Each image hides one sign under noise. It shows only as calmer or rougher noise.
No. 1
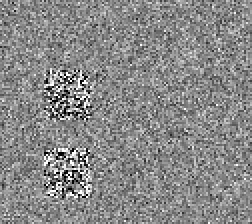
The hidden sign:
colon
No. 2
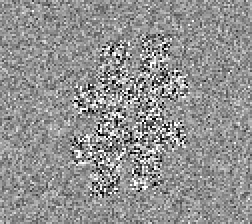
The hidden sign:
hash sign
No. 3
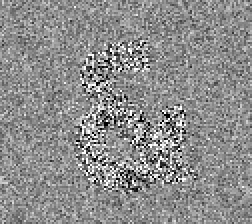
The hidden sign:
ampersand
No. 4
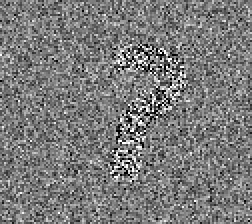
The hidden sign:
question mark
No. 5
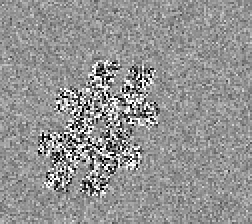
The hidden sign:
hash sign
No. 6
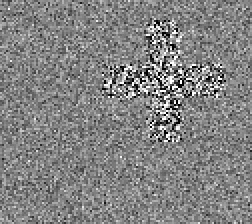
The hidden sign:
plus sign
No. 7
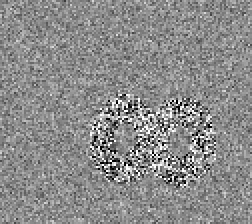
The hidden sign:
infinity sign
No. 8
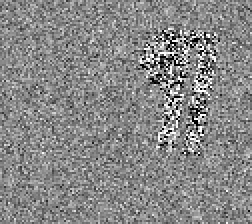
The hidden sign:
pilcrow
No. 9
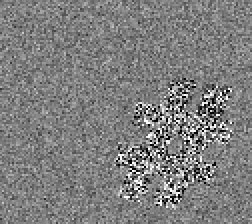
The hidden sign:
hash sign
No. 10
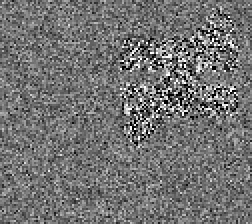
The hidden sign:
not-equal sign
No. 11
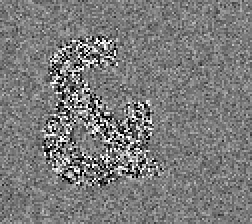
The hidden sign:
ampersand
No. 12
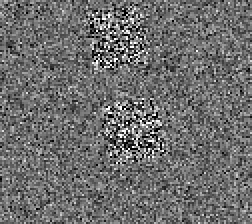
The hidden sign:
colon
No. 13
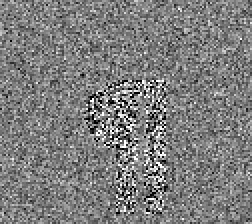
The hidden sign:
pilcrow
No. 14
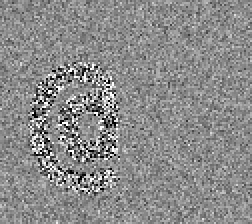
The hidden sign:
at sign
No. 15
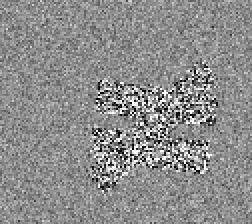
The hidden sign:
not-equal sign
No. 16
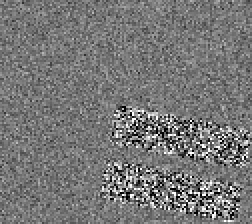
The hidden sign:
equals sign
